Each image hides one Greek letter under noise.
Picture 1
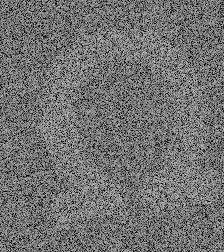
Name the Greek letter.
omega
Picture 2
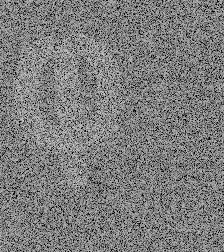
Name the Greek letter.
phi
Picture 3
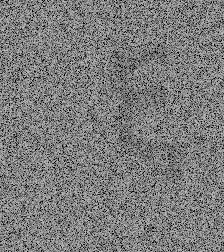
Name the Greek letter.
xi
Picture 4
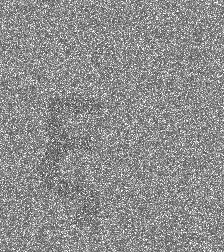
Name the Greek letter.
xi
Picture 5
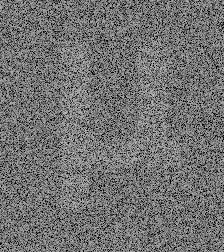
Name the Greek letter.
mu
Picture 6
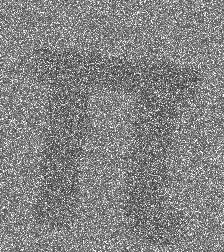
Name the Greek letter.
pi
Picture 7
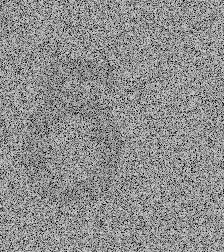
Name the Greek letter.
delta
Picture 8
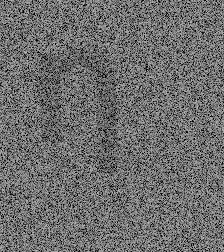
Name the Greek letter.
eta
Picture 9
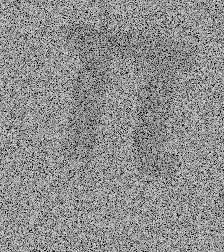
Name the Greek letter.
pi
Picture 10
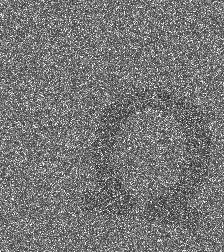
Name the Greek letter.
omega
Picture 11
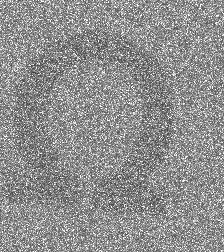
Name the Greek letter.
omega
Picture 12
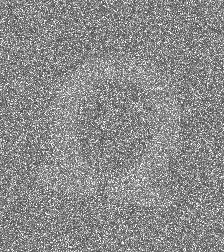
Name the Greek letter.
omega
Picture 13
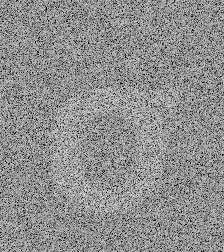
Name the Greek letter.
sigma
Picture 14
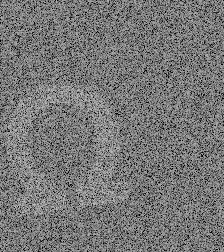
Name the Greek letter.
omega
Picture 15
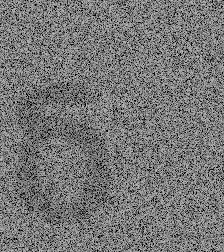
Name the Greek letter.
delta
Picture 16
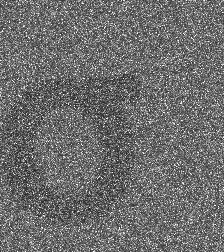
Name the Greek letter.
sigma
